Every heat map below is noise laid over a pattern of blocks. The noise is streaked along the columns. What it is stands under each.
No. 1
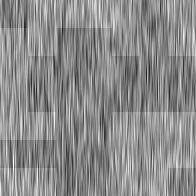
mirrored about the diagonal from the top left
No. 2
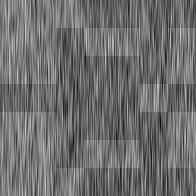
top and bottom mirror each other
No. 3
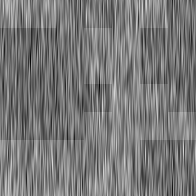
no symmetry
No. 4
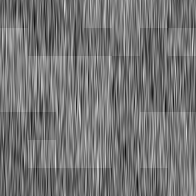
no symmetry
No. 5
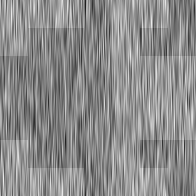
top and bottom mirror each other
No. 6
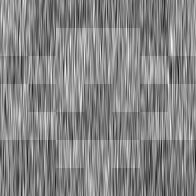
left and right mirror each other
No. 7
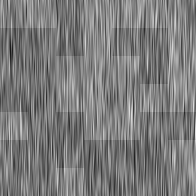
mirrored about the diagonal from the bottom left
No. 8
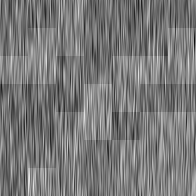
mirrored about the diagonal from the top left
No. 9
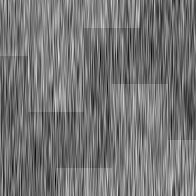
the same after a half turn
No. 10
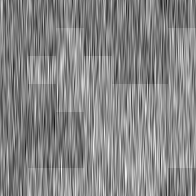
mirrored about the diagonal from the top left
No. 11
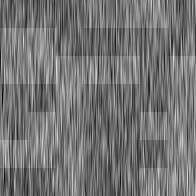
no symmetry
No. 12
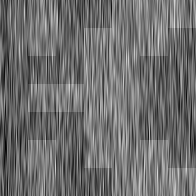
top and bottom mirror each other
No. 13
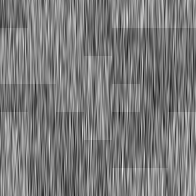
mirrored about the diagonal from the top left
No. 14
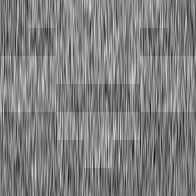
left and right mirror each other
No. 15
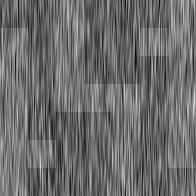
the same after a half turn
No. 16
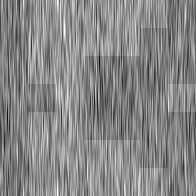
top and bottom mirror each other
